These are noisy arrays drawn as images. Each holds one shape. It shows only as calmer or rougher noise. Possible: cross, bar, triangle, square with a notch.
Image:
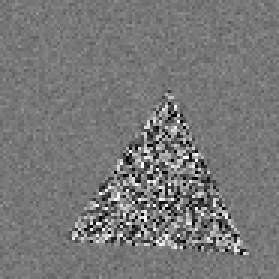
triangle
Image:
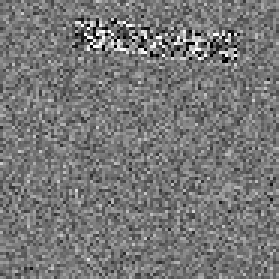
bar
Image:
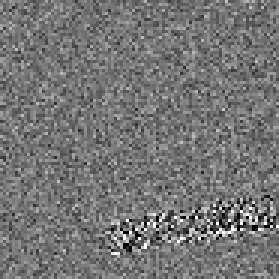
bar
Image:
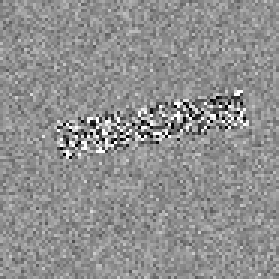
bar
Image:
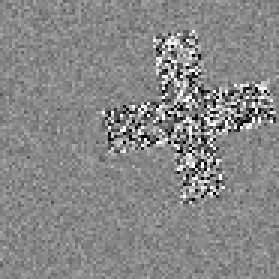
cross
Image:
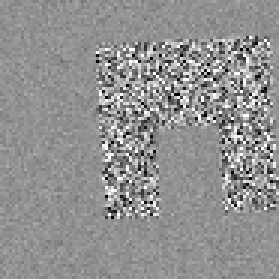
square with a notch
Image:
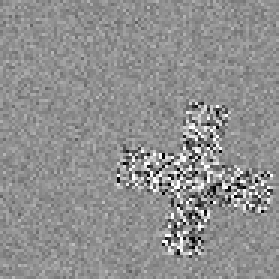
cross
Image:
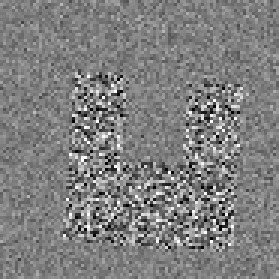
square with a notch
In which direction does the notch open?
up
